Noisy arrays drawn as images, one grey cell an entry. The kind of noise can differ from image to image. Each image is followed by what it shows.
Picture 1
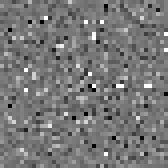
heavy tails
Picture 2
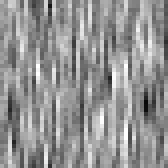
streaked along the columns
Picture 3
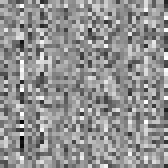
columns of uneven size
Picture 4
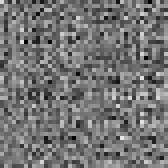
low rank plus noise
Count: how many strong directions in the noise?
three or four
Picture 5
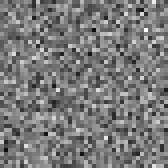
independent entries
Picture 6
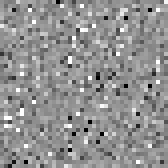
heavy tails
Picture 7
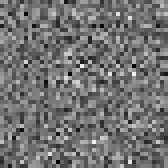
low rank plus noise
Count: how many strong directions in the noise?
five to eight
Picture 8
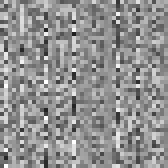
columns of uneven size
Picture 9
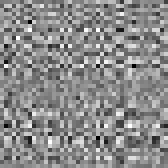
low rank plus noise
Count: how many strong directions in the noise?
one
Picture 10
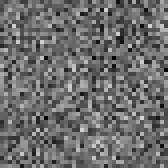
low rank plus noise
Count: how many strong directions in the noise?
five to eight
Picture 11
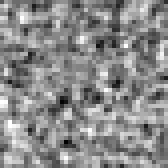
blotchy
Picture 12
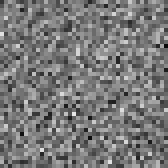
independent entries
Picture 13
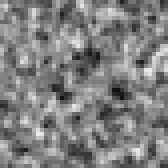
blotchy
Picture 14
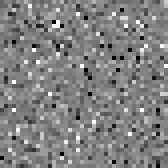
heavy tails
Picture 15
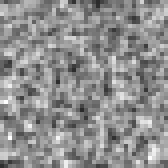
blotchy
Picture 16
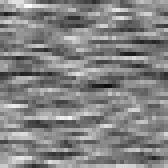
streaked along the rows
